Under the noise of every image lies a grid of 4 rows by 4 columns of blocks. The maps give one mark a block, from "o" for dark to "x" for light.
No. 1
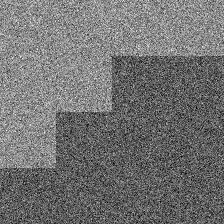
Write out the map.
x x x x
x x o o
x o o o
o o o o
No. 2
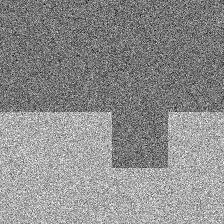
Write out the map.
o o o o
o o o o
x x o x
x x x x
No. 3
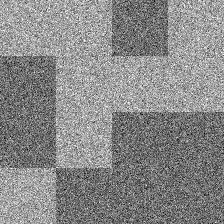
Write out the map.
x x o x
o x x x
o x o o
x o o o
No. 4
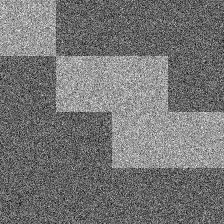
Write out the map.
x o o o
o x x o
o o x x
o o o o
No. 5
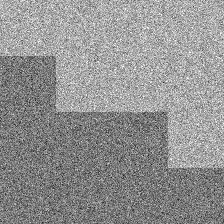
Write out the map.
x x x x
o x x x
o o o x
o o o o
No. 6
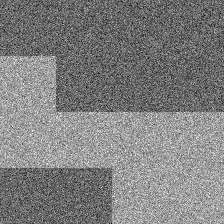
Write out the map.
o o o o
x o o o
x x x x
o o x x
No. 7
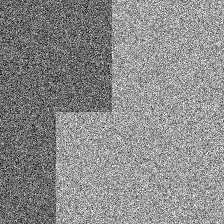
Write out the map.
o o x x
o o x x
o x x x
o x x x
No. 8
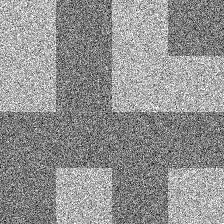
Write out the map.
x o x o
x o x x
o o o o
o x o x
